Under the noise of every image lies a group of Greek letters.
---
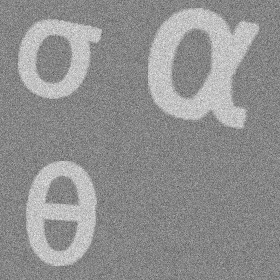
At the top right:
alpha
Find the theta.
bottom left
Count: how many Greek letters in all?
3
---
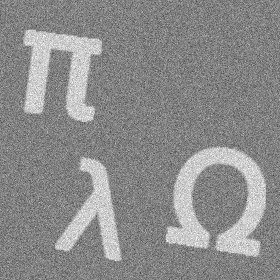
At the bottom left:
lambda
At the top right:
nothing
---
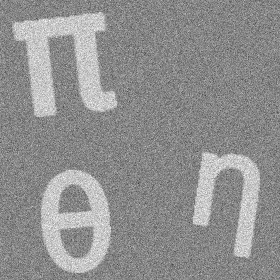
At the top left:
pi
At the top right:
nothing
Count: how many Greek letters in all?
3
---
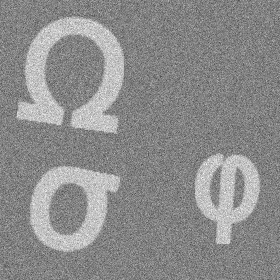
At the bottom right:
phi
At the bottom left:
sigma
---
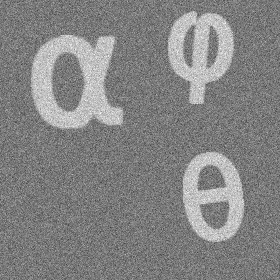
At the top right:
phi
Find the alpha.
top left
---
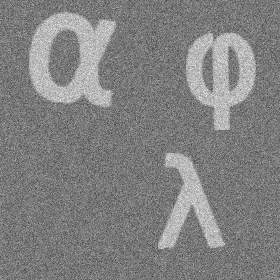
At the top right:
phi
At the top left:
alpha
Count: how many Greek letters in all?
3
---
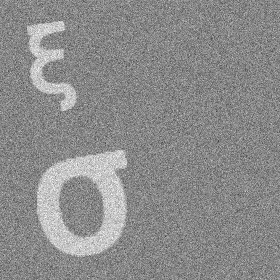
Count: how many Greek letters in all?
2
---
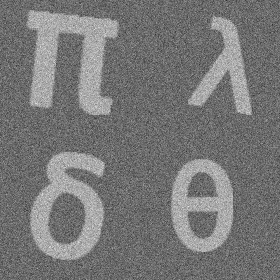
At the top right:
lambda
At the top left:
pi
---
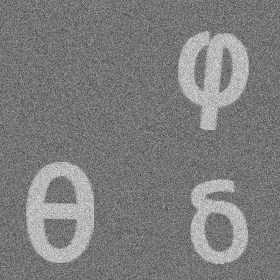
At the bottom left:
theta
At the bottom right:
delta
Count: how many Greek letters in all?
3
